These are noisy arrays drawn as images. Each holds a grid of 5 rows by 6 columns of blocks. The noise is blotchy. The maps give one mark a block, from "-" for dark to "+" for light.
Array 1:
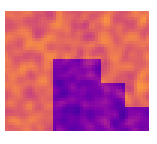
++++++
++++++
++--++
++---+
++----
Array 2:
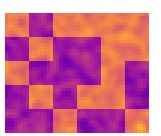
+-++++
-+--++
+---+-
-+-++-
--+--+
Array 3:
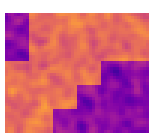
-+++++
-+++++
++++--
+++---
++----
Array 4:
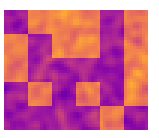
-+++-+
+-++-+
+----+
-+-+-+
----+-
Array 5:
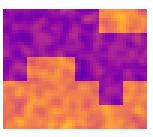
----++
------
-++---
++++-+
++++++
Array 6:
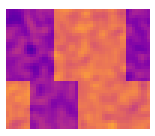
--+++-
--+++-
--+++-
+--+++
+--+++
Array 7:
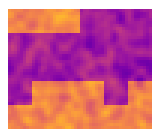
+++---
------
------
-+++-+
++++++
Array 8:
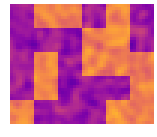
-++-+-
---++-
-+-+++
-+---+
+---++
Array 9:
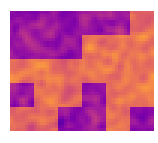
-----+
---+++
++++++
-++-++
++--+-
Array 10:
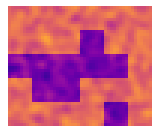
++++++
+++-++
-----+
+--+++
++++-+
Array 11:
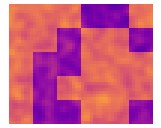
+++--+
++-++-
+--+++
+-++++
+--++-
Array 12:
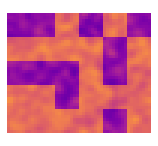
--+-+-
++++-+
---+-+
++-+++
++++-+
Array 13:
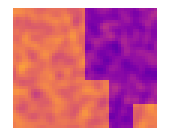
+++---
+++---
+++---
++++--
++++-+
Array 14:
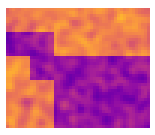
++++++
--++++
+-----
++----
++----
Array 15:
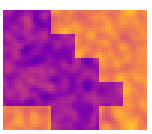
--++++
---+++
----++
-----+
++--++
